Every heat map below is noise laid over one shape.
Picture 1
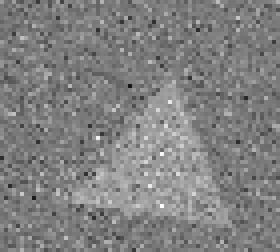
light triangle
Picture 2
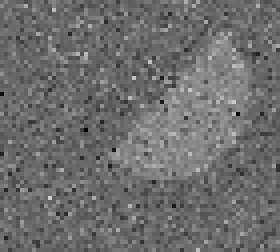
light half disc
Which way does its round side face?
down and right
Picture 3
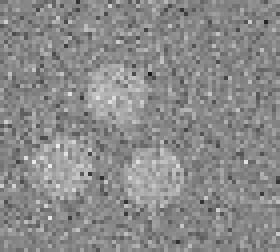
light three dots
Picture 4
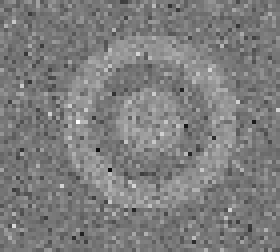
light bullseye
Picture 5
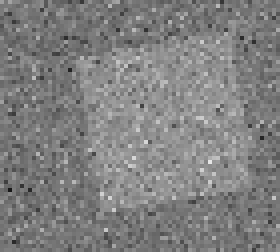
light square
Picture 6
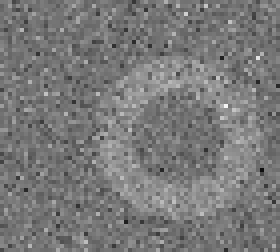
light ring
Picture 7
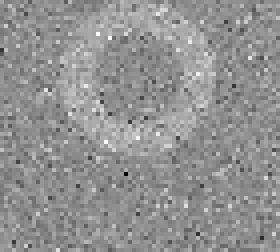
light ring
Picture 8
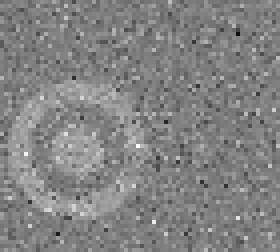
light bullseye
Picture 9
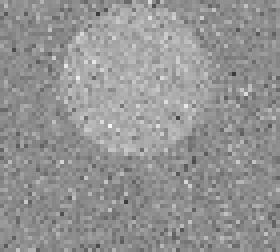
light disc
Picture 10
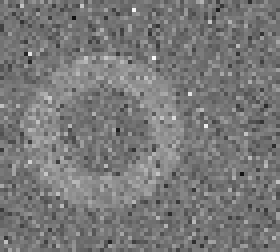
light ring
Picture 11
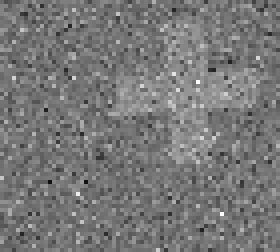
light cross
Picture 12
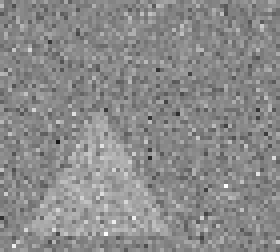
light triangle
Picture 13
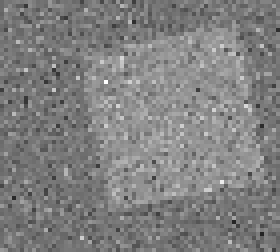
light square
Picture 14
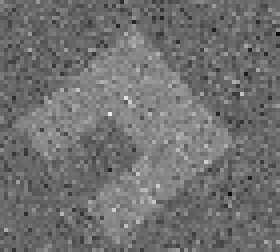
light square with a notch
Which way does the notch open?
down and left
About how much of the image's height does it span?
nearly all
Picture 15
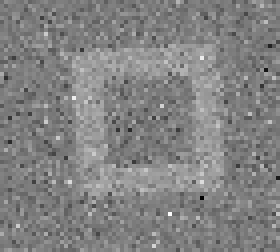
light square frame
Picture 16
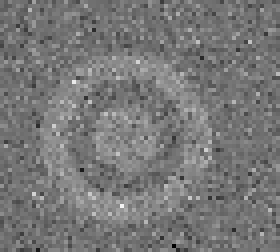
light bullseye
